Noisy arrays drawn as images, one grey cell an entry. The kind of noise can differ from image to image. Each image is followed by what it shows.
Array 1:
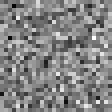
independent entries
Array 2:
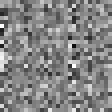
columns of uneven size
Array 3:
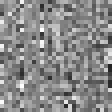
columns of uneven size
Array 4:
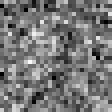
blotchy
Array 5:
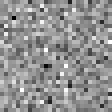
heavy tails
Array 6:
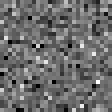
heavy tails
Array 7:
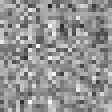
low rank plus noise
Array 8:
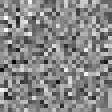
low rank plus noise
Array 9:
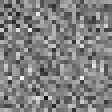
low rank plus noise
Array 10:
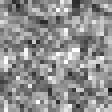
blotchy
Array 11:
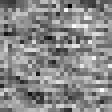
streaked along the rows
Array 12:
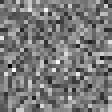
independent entries
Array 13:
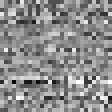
rows of uneven size
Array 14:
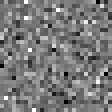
heavy tails
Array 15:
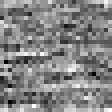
streaked along the rows
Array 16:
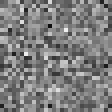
low rank plus noise
